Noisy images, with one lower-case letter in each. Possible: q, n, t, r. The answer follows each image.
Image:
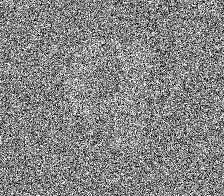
q
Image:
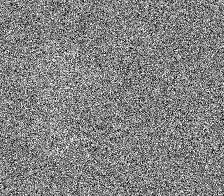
t
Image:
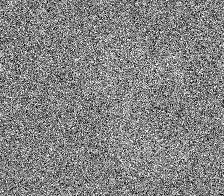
t
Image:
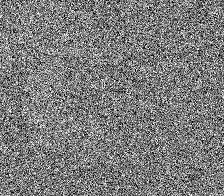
t
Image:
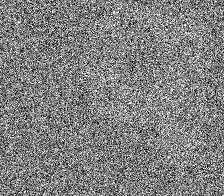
q
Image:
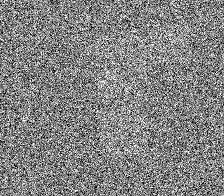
r
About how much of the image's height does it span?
two thirds
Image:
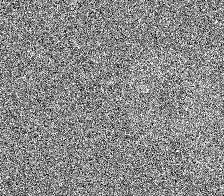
q
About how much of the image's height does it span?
two thirds
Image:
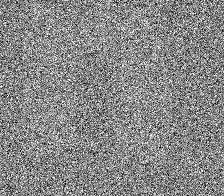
n
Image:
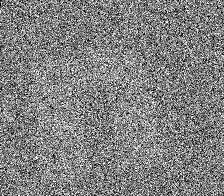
n
